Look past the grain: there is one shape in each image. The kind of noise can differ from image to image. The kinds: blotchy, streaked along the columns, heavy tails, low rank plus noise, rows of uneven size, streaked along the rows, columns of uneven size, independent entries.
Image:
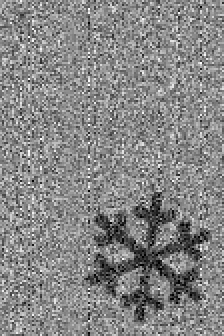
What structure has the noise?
columns of uneven size
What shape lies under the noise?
snowflake
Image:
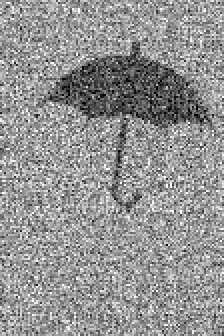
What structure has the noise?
low rank plus noise
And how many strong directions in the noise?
five to eight
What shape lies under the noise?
umbrella
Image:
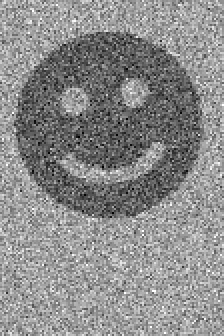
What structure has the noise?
independent entries
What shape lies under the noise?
smiling face
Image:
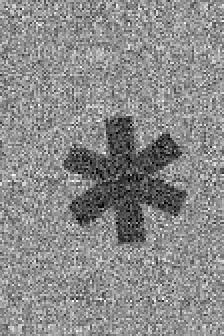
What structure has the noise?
low rank plus noise
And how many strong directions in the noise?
three or four
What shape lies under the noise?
asterisk
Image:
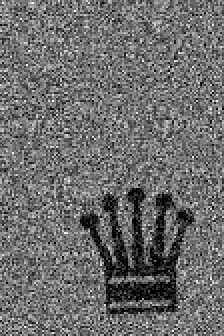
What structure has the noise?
low rank plus noise
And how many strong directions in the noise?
two
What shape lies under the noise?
chess queen
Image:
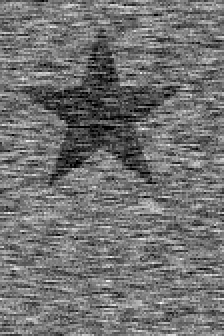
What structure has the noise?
streaked along the rows
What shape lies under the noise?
star
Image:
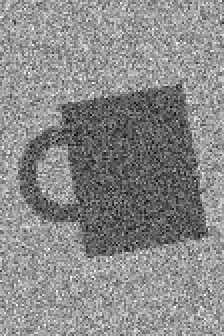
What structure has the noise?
independent entries
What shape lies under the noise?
cup
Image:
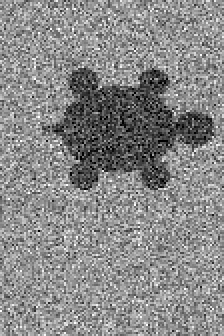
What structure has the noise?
low rank plus noise
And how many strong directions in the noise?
five to eight
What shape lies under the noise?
turtle
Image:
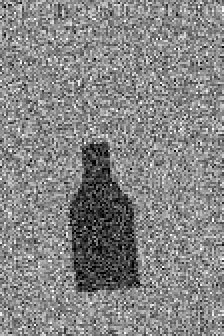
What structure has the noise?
low rank plus noise
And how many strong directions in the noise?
three or four
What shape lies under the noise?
bottle
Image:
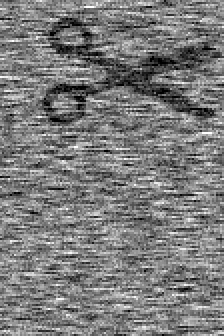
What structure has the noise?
streaked along the rows
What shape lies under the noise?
pair of scissors
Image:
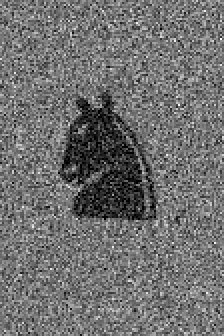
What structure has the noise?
low rank plus noise
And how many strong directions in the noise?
three or four
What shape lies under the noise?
chess knight
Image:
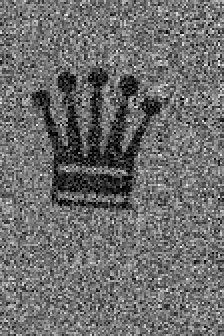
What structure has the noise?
low rank plus noise
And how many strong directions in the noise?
three or four
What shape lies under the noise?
chess queen
